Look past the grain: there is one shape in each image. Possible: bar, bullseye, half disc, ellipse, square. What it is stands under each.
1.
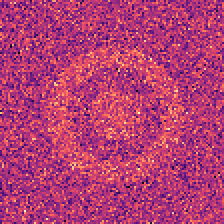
bullseye
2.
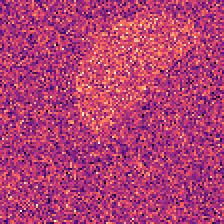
half disc
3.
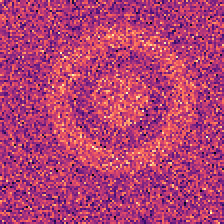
bullseye
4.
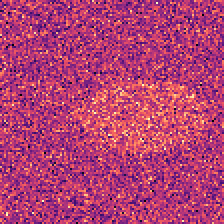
ellipse
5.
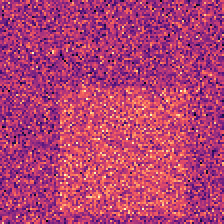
square
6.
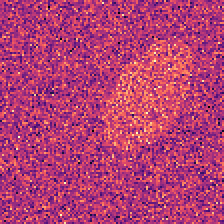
ellipse
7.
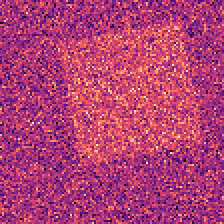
square
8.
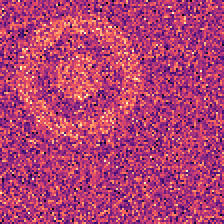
bullseye
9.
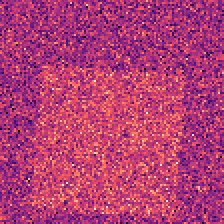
square
